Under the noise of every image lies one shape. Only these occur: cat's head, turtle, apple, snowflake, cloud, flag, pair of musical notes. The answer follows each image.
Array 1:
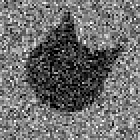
dark cat's head
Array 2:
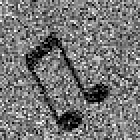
dark pair of musical notes
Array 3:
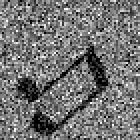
dark pair of musical notes
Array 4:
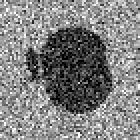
dark apple
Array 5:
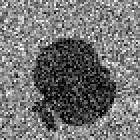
dark apple
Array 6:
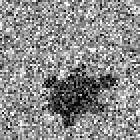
dark turtle
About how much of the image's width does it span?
half
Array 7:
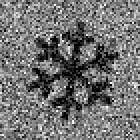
dark snowflake
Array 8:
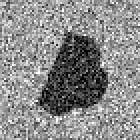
dark cloud
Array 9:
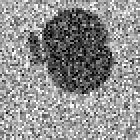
dark apple
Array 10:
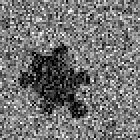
dark turtle
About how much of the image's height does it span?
half
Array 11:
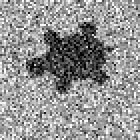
dark turtle
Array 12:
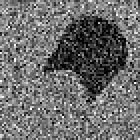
dark cat's head
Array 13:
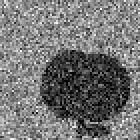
dark apple
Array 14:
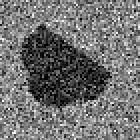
dark cloud
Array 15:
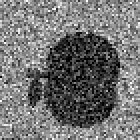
dark apple
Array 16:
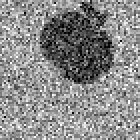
dark apple
